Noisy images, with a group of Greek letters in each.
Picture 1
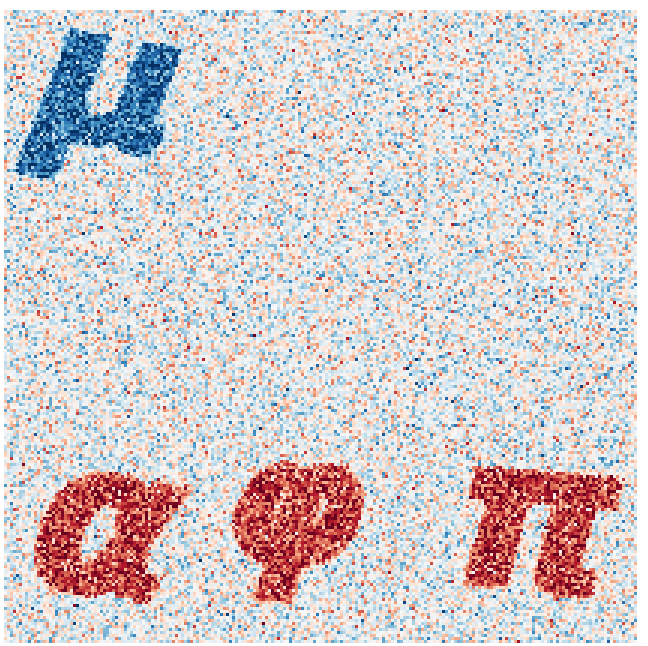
top left: blue mu; bottom left: red alpha; bottom middle: red phi; bottom right: red pi
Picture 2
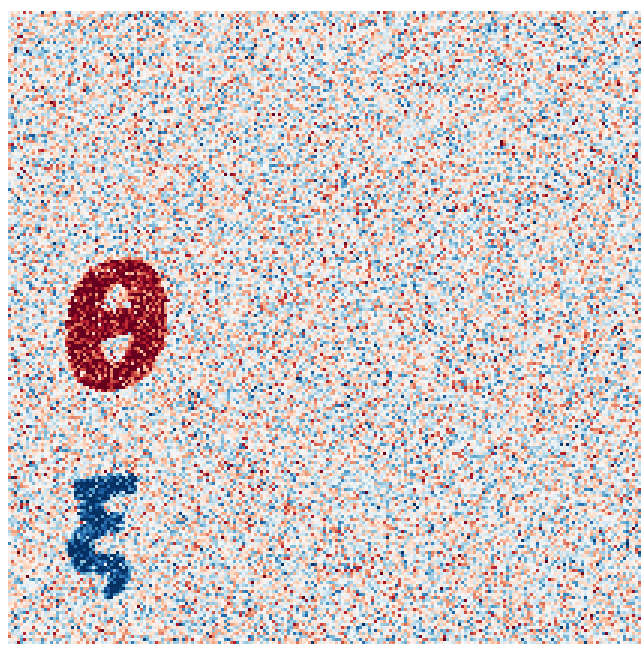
middle left: red theta; bottom left: blue xi
